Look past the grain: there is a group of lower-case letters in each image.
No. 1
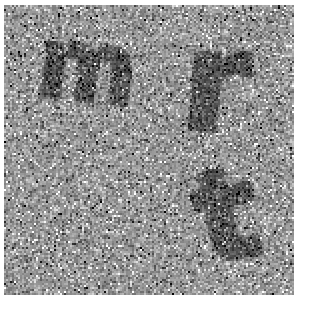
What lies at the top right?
r
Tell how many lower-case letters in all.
3
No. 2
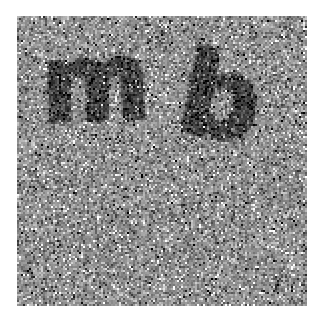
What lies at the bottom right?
nothing
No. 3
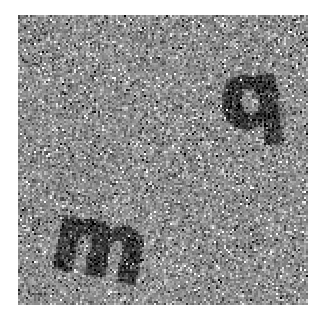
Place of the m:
bottom left
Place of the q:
top right
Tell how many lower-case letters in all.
2
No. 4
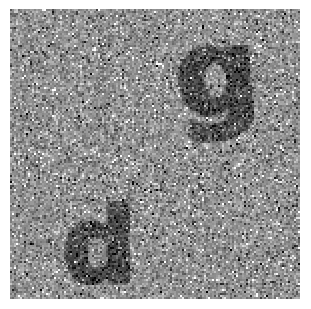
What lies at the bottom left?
d
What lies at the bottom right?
nothing
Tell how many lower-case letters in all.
2
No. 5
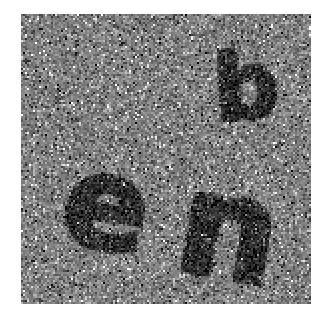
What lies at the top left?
nothing
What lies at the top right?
b
